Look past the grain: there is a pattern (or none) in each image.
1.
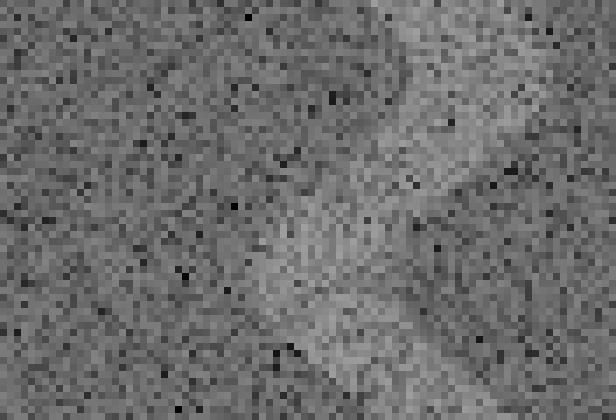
a wavy band
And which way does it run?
top to bottom
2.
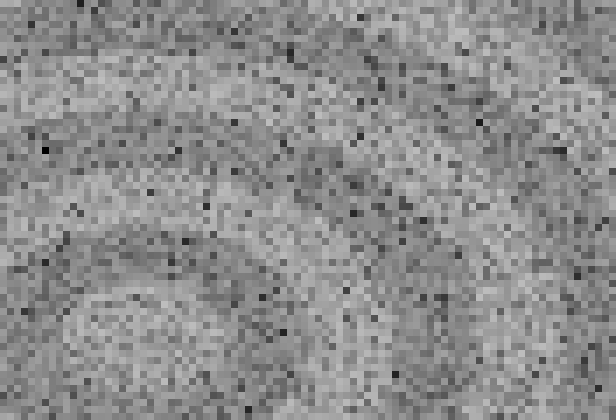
rings round one point
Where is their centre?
bottom left
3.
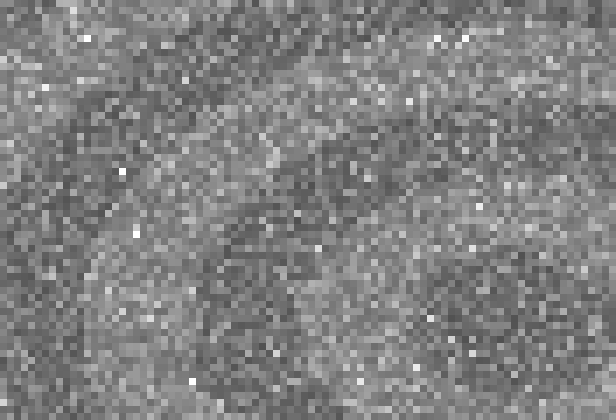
rings round one point
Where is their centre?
bottom right
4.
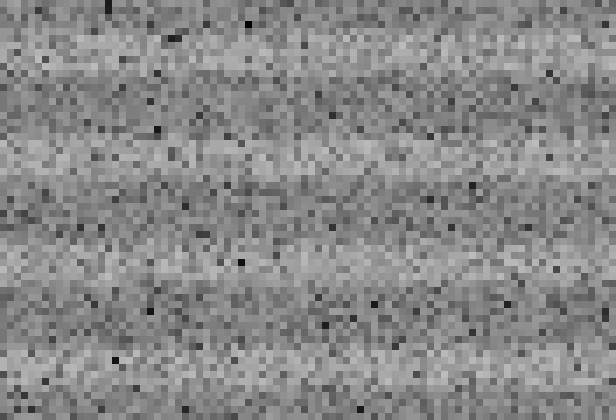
horizontal stripes
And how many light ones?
4
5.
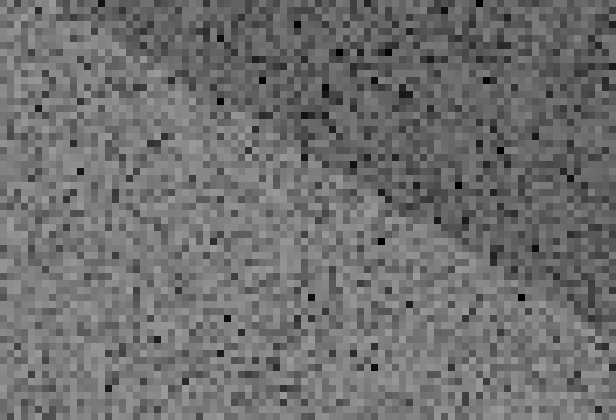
a sharp edge
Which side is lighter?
bottom left
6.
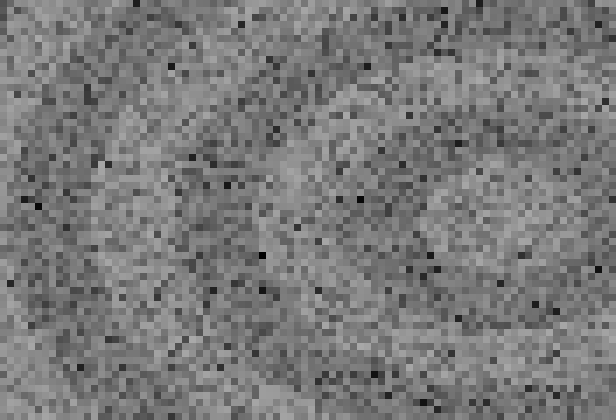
rings round one point
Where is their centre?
middle right
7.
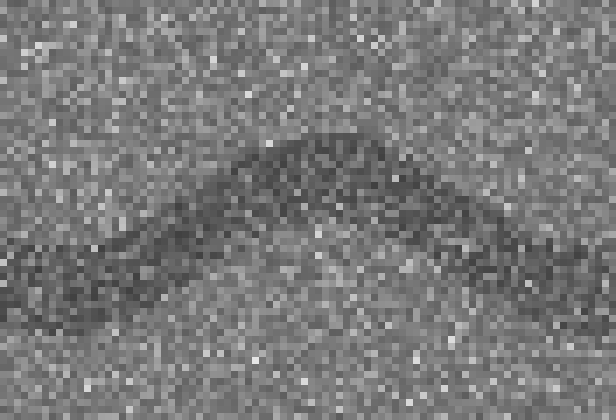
a wavy band
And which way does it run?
left to right
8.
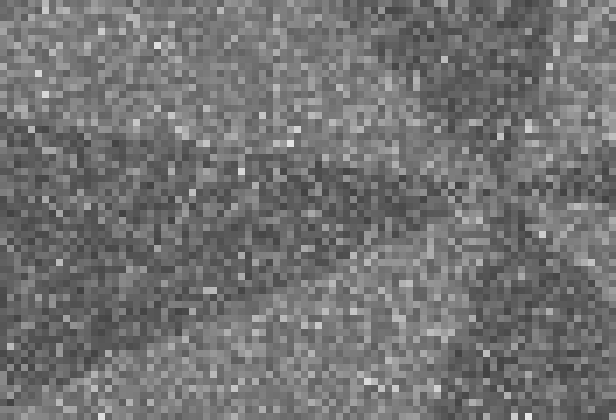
spokes from one point
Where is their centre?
middle right
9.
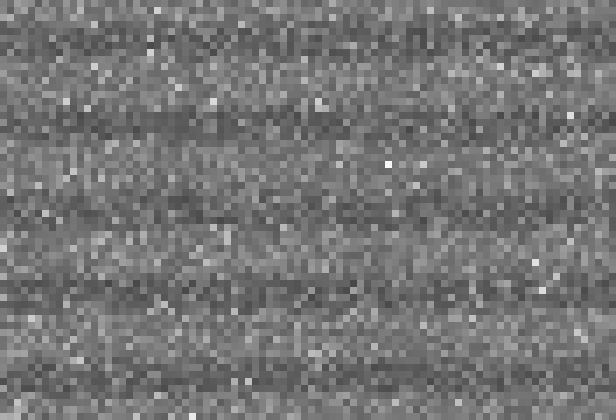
horizontal stripes
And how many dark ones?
5
